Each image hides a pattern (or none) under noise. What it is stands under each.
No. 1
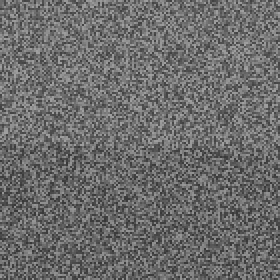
a sharp edge
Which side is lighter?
top
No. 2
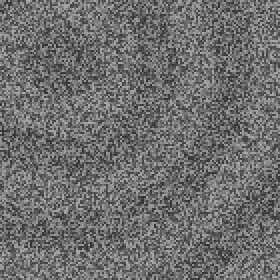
rings round one point
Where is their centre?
top left
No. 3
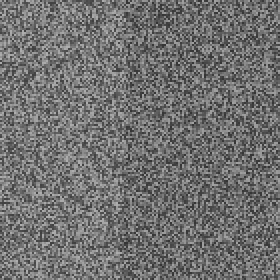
a sharp edge
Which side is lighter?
left
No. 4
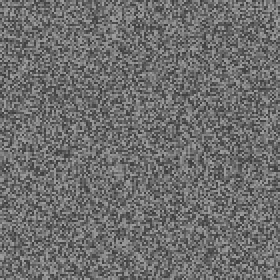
only noise
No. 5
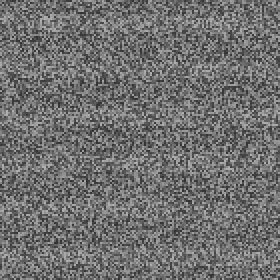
horizontal stripes
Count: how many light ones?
6
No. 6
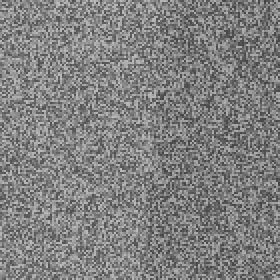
a sharp edge
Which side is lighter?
left
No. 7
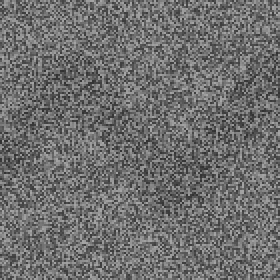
a wavy band
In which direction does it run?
left to right
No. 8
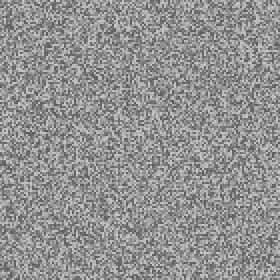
only noise
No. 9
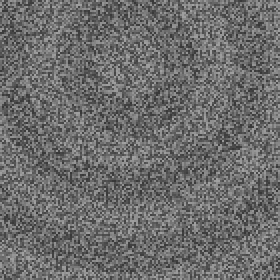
rings round one point
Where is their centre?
top middle
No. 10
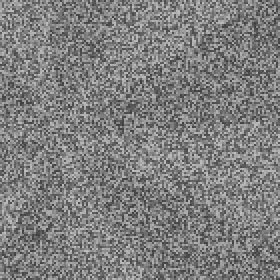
spokes from one point
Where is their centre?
middle left
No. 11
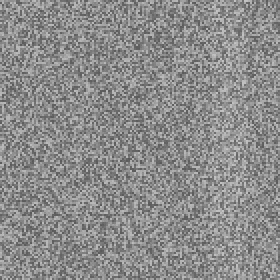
one vertical stripe
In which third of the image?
right
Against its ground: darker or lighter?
lighter
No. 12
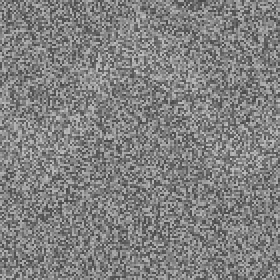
a wavy band
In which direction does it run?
left to right
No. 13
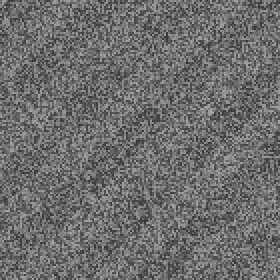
diagonal stripes
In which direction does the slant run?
bottom left to top right
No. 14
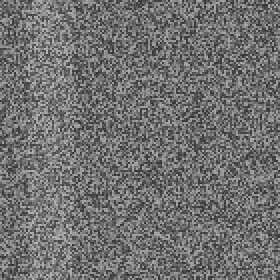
one vertical stripe
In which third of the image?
left
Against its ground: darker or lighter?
lighter
